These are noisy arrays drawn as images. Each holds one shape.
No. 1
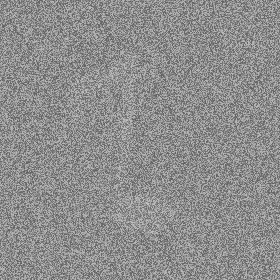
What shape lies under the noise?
musical note
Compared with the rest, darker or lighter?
lighter
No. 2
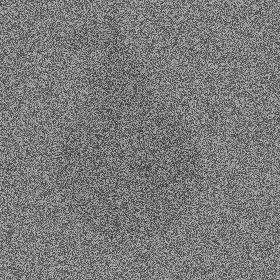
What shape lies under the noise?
pear
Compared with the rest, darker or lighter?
darker
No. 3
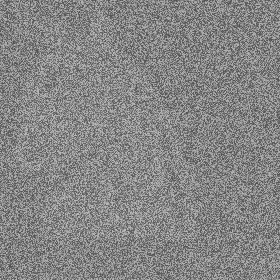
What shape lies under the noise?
chess knight
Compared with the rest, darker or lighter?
lighter
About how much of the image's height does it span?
nearly all
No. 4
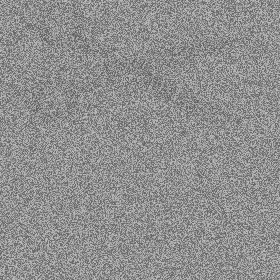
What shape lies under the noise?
pair of scissors
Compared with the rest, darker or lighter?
darker
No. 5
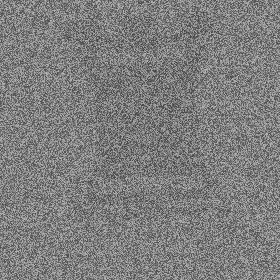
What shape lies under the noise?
chess rook
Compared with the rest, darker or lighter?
darker
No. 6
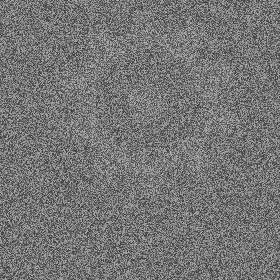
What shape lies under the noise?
gear
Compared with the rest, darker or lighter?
lighter
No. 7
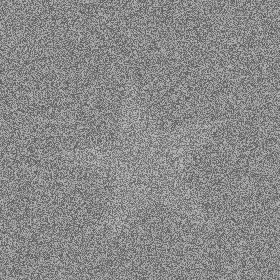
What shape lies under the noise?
star
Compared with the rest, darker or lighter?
lighter
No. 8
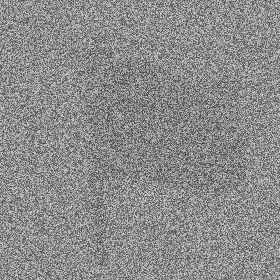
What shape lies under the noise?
flag
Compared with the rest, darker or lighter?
darker
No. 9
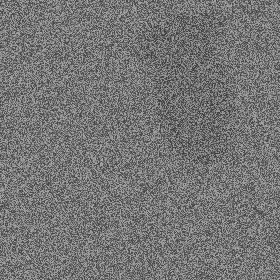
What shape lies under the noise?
footprint
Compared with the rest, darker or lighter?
darker
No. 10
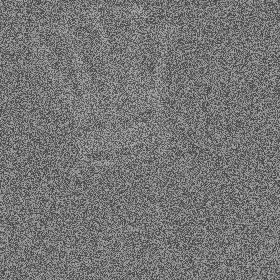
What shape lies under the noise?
chess queen
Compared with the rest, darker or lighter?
lighter
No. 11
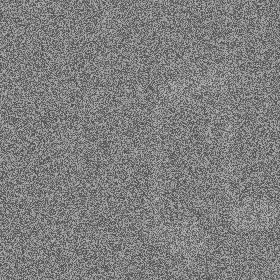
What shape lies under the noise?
pair of musical notes
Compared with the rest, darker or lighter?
lighter
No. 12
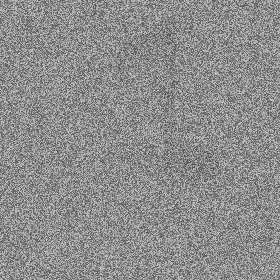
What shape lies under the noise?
musical note
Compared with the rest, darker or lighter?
darker
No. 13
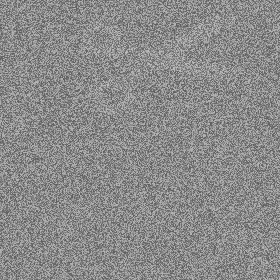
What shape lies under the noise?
pair of scissors
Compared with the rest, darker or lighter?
lighter
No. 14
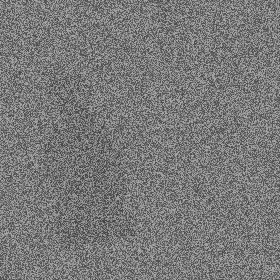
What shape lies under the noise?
bottle
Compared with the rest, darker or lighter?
darker
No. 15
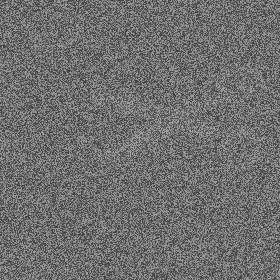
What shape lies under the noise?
pair of scissors
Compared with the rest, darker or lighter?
lighter
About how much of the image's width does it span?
two thirds
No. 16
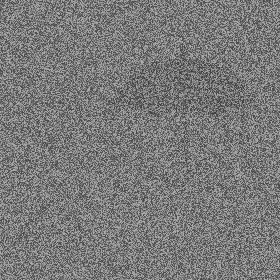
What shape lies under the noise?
umbrella
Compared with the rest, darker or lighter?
darker
